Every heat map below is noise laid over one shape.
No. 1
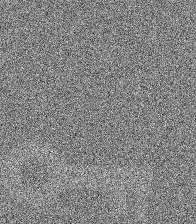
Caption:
light key
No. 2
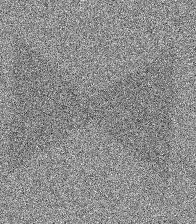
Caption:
dark bow tie
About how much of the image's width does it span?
nearly all
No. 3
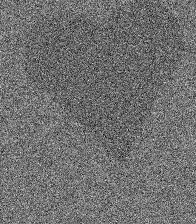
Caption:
dark heart
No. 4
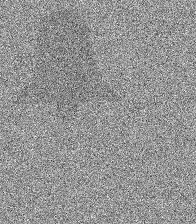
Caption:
dark bell
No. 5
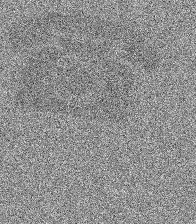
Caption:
dark telephone
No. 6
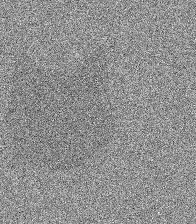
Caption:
dark cat's head
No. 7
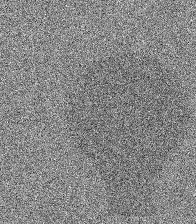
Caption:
dark light bulb
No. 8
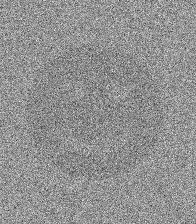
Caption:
dark smiling face
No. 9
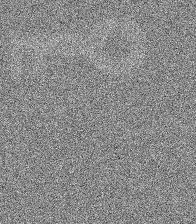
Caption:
light key
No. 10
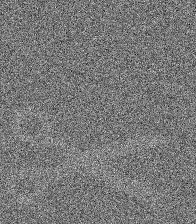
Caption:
light pair of scissors
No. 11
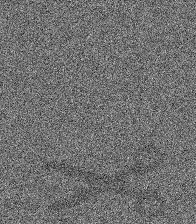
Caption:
dark pair of scissors
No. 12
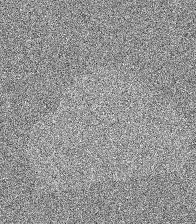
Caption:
light cloud
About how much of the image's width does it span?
nearly all
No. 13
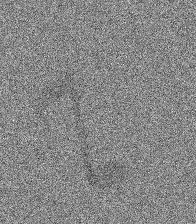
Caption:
dark musical note
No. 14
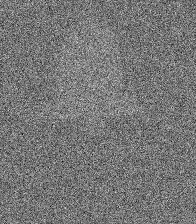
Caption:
light bell
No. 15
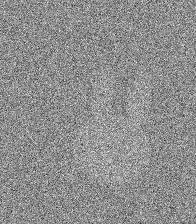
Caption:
light rabbit's head
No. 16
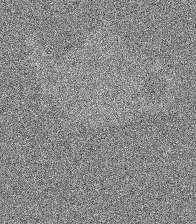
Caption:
light teapot
